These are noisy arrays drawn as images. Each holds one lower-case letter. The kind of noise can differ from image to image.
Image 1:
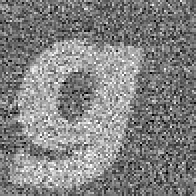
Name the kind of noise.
low rank plus noise
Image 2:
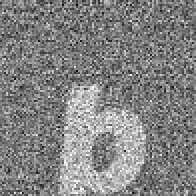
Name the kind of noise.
low rank plus noise
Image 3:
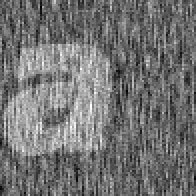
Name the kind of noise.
streaked along the columns
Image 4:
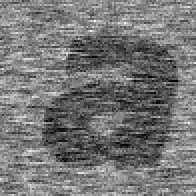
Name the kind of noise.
streaked along the rows
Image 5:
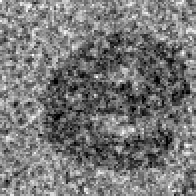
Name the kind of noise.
blotchy
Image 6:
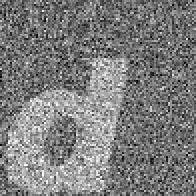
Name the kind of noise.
low rank plus noise
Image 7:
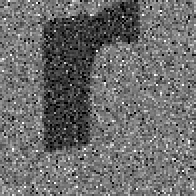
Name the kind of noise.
heavy tails
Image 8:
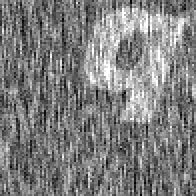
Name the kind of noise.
streaked along the columns
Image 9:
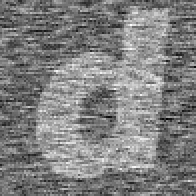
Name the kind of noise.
streaked along the rows
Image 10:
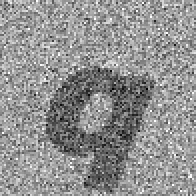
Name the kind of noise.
independent entries
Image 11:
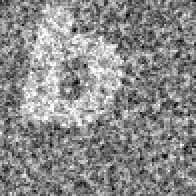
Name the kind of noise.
blotchy
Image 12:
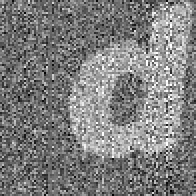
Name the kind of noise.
columns of uneven size
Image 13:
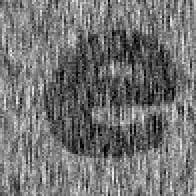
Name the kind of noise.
streaked along the columns
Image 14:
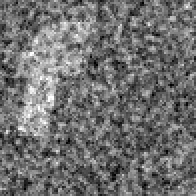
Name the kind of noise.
blotchy
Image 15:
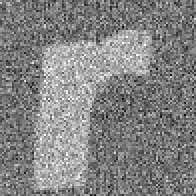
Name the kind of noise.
low rank plus noise
